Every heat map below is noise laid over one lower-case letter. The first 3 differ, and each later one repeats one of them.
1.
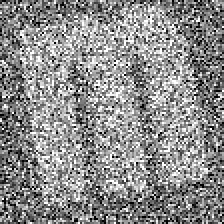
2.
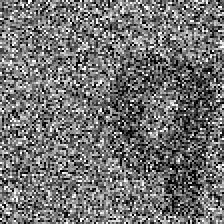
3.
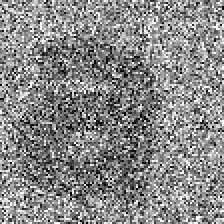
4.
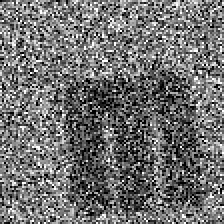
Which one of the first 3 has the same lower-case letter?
1
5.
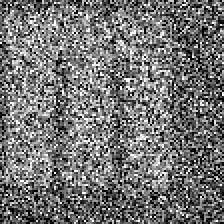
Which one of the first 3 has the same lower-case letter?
1
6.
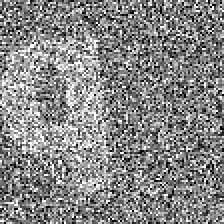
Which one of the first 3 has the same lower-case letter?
2
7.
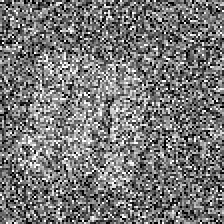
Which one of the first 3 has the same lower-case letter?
1
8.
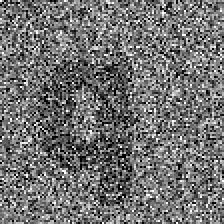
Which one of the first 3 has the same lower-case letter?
2
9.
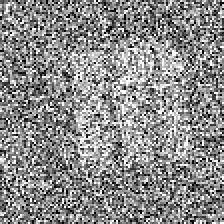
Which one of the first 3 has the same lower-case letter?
1
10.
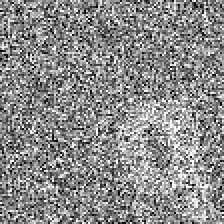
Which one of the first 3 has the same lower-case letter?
2
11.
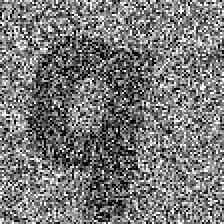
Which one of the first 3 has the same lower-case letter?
2
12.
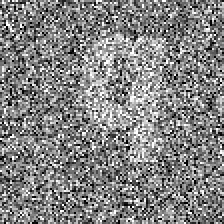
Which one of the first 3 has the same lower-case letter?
2
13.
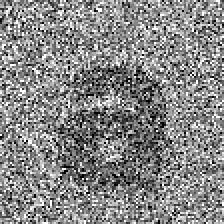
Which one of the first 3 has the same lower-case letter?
3
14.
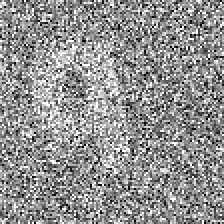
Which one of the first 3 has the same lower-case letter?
2
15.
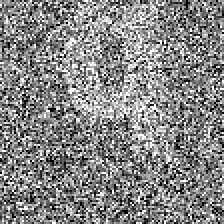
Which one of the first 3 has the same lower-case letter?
2
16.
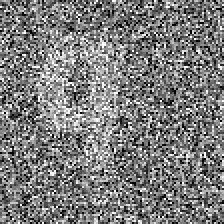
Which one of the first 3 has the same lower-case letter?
2
